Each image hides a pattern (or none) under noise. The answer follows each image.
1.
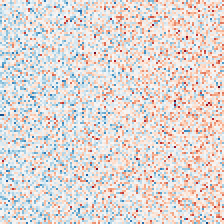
a smooth slope
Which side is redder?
right
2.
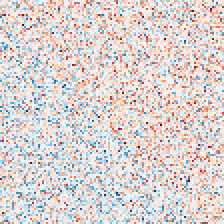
a sharp edge
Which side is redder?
top right
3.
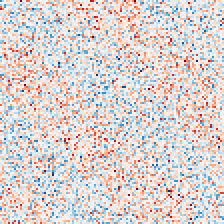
diagonal stripes
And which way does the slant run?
top left to bottom right
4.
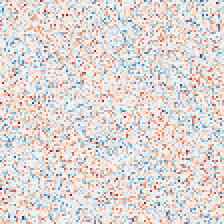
diagonal stripes
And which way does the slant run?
top left to bottom right
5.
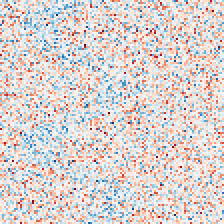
a wavy band
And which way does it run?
top to bottom
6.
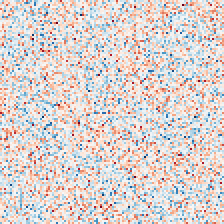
rings round one point
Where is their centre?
top right
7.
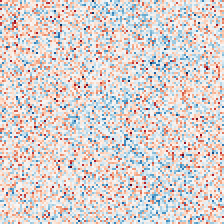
a wavy band
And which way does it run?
top to bottom
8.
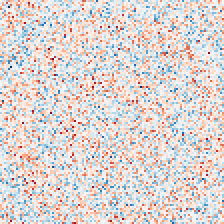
rings round one point
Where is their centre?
centre
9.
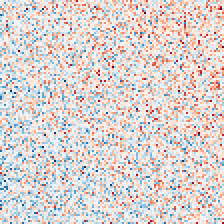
a smooth slope
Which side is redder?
top right
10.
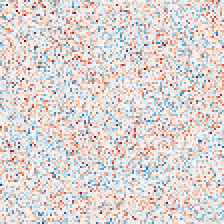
rings round one point
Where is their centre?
top middle
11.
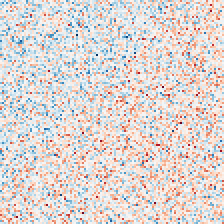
a sharp edge
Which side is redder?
bottom right
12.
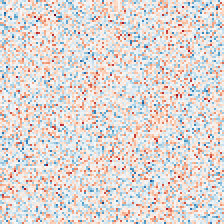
rings round one point
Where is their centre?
top left
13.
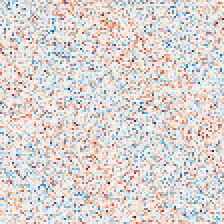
diagonal stripes
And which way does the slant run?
top left to bottom right
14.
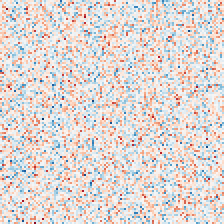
vertical stripes
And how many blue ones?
6
